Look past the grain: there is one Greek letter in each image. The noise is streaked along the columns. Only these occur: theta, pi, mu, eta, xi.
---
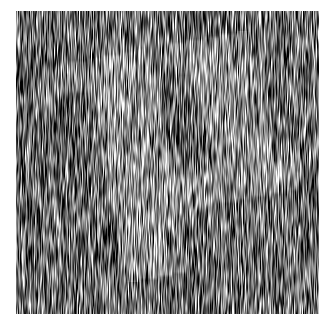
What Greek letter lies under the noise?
mu
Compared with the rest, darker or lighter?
lighter
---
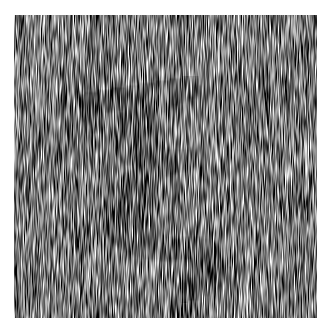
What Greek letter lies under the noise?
xi
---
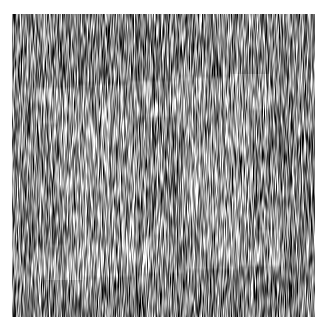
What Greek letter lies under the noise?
pi
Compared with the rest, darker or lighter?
lighter
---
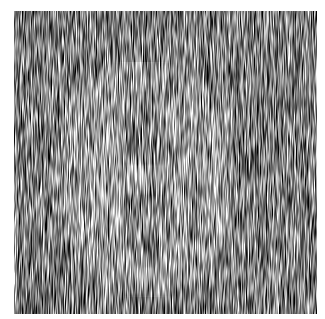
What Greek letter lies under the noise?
theta
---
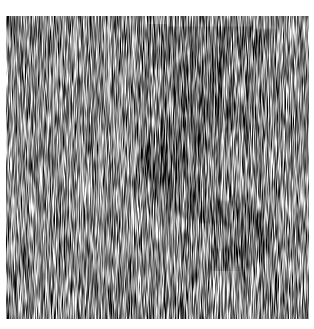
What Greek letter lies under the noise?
xi
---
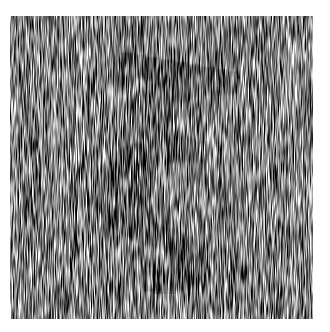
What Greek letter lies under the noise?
xi
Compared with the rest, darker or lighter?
darker
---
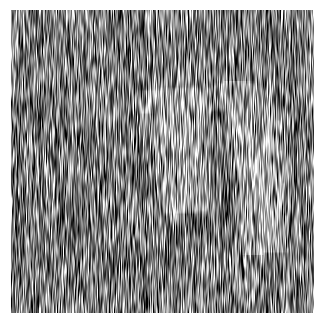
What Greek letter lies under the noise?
eta
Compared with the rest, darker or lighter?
lighter
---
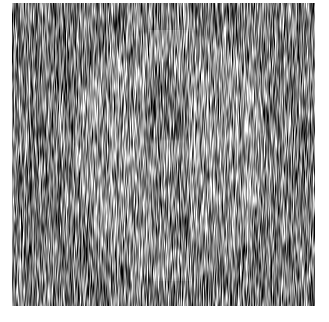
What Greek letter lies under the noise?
theta
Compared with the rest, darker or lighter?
lighter
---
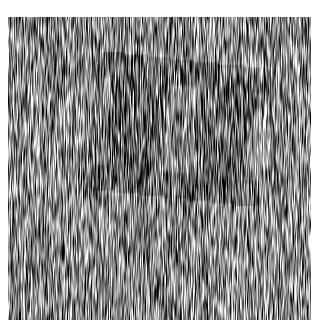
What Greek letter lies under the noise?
pi
